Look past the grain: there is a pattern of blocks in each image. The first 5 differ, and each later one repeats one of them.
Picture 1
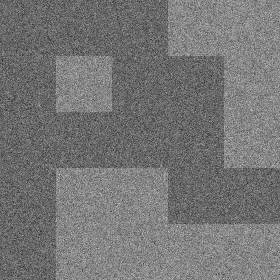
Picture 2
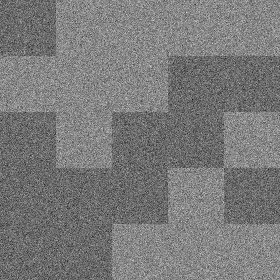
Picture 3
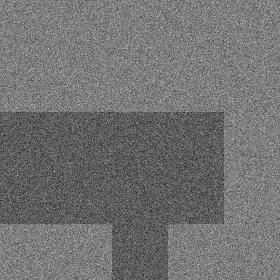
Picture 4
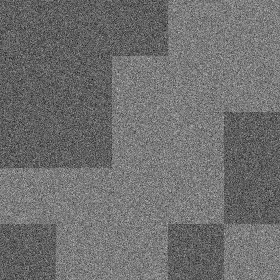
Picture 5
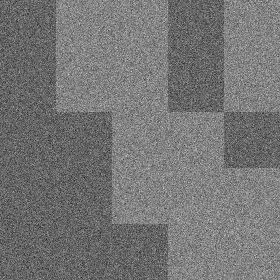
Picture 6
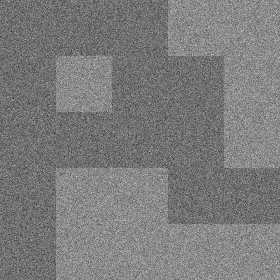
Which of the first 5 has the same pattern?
1
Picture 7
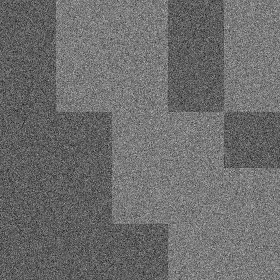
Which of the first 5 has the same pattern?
5
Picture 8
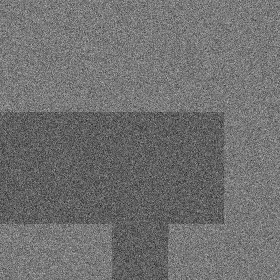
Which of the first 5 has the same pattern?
3
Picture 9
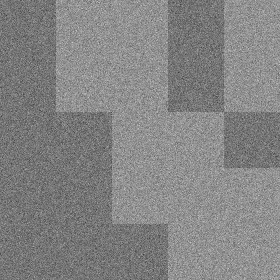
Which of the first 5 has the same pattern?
5
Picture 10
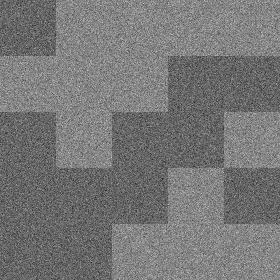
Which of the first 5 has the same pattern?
2
